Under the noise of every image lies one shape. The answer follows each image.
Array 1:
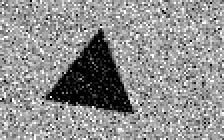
triangle
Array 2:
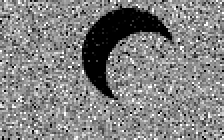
crescent
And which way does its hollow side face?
down and right
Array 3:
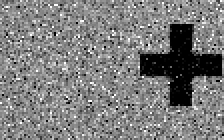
cross
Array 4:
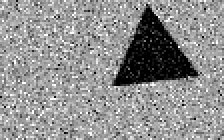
triangle
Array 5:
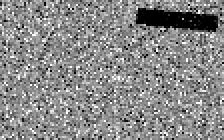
bar
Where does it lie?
top right
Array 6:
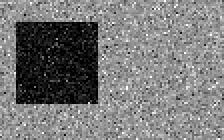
square
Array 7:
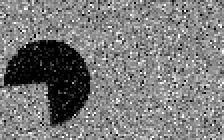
disc with a wedge cut out
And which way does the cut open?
down and left
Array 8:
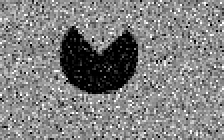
disc with a wedge cut out
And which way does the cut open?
up
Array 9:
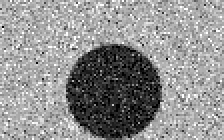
disc
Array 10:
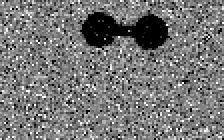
dumbbell
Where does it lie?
top middle
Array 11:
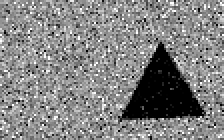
triangle
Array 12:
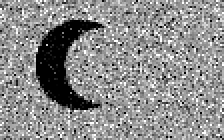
crescent
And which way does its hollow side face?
right
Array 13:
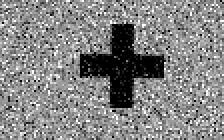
cross
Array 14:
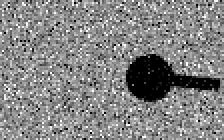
lollipop
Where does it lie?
middle right
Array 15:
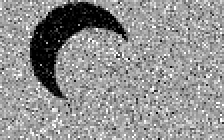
crescent
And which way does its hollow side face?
down and right
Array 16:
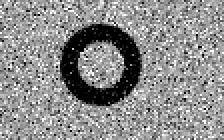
ring
